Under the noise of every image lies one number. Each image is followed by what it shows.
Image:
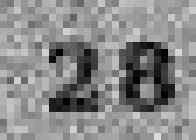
28
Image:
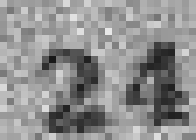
24
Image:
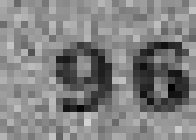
96
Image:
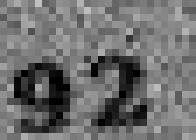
92
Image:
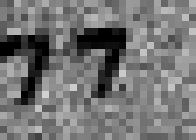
77
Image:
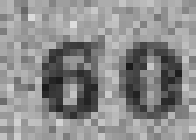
60
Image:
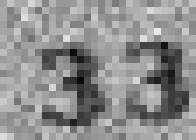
33
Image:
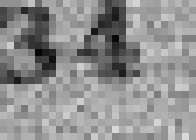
34
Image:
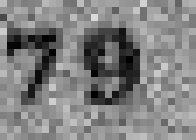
79
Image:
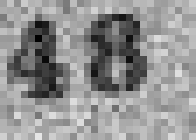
48
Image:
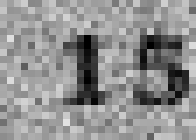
15
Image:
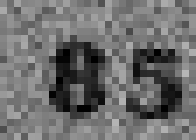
85
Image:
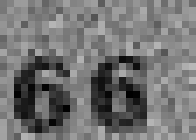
66
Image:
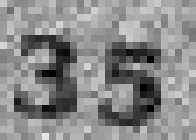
35
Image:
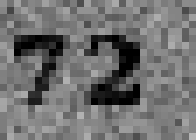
72
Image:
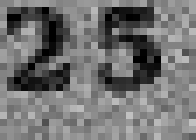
25
